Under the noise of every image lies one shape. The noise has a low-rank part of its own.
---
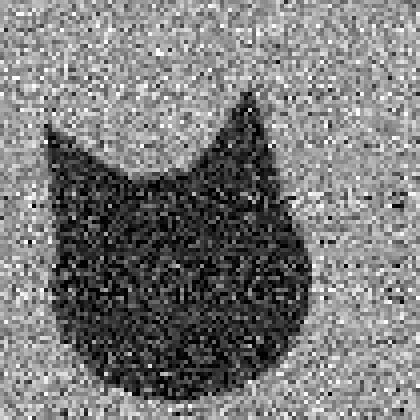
cat's head
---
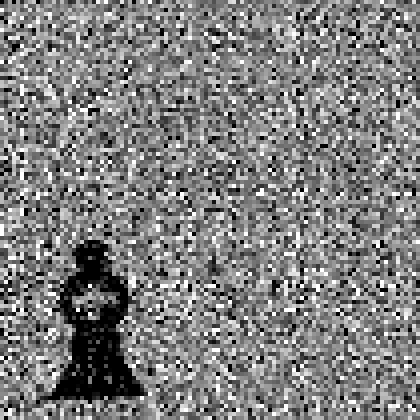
chess bishop
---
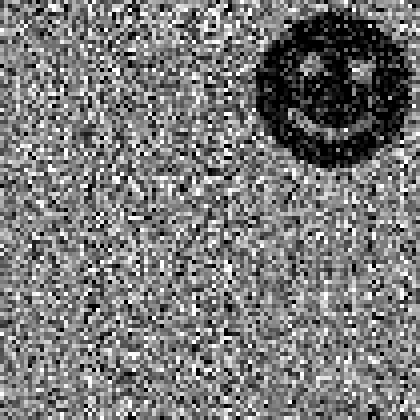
smiling face
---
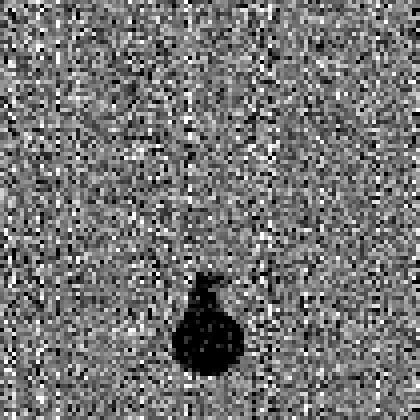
pear
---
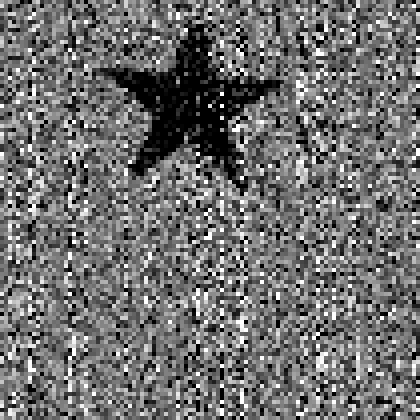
star
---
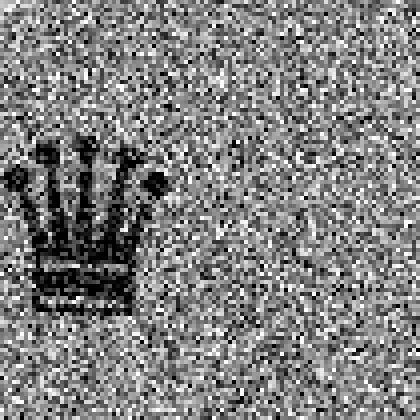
chess queen
